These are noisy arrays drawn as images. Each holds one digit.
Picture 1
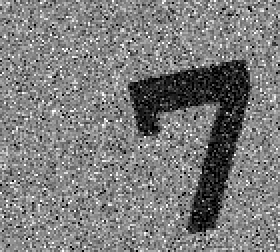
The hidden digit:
7
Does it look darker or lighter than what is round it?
darker
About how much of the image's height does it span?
two thirds
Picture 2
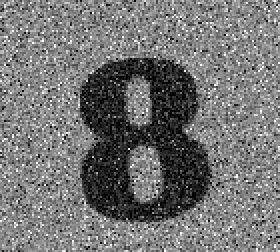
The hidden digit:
8
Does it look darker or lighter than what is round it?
darker
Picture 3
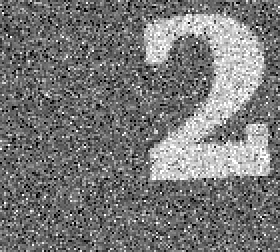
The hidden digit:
2
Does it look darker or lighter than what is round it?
lighter
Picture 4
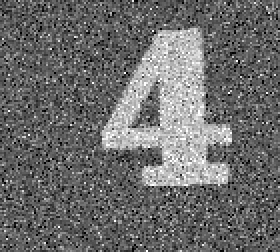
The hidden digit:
4
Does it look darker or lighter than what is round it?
lighter
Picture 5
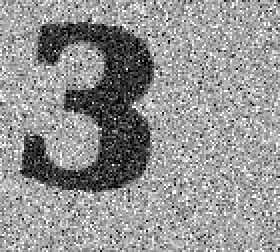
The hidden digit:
3
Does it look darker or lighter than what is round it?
darker
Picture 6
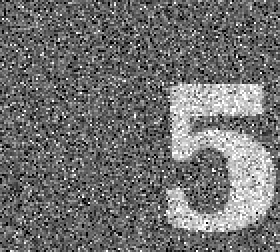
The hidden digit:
5
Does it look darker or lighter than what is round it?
lighter
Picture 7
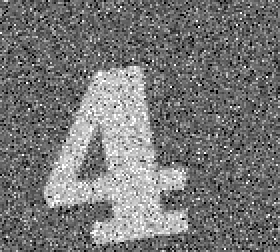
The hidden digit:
4
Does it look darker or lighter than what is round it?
lighter
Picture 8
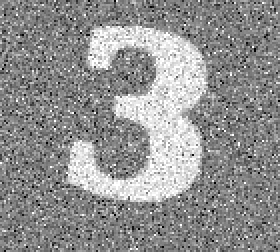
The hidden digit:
3
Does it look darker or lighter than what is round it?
lighter
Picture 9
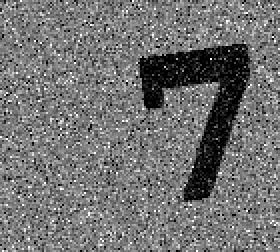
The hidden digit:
7
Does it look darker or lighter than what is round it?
darker
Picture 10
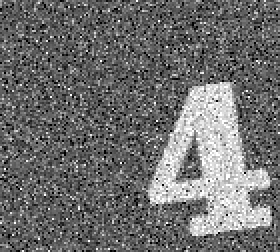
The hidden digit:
4
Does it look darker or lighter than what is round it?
lighter
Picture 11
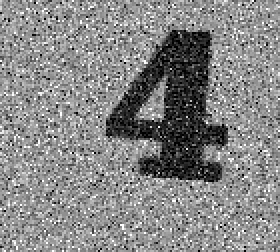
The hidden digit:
4
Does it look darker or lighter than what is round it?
darker
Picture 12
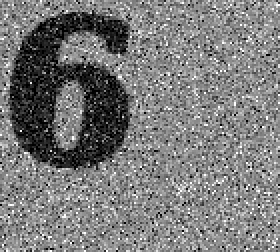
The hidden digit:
6
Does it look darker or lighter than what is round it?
darker
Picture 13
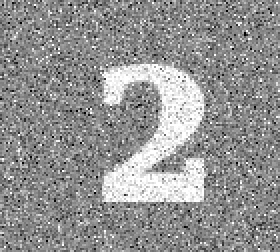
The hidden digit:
2
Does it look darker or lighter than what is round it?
lighter
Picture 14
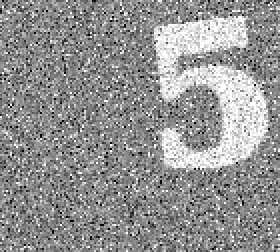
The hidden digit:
5
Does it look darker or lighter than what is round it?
lighter
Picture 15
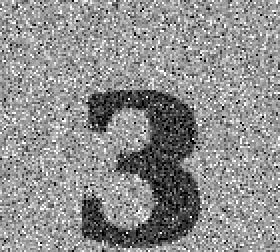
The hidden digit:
3
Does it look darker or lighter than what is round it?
darker
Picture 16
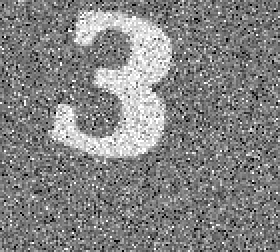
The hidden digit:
3
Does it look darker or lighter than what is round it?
lighter
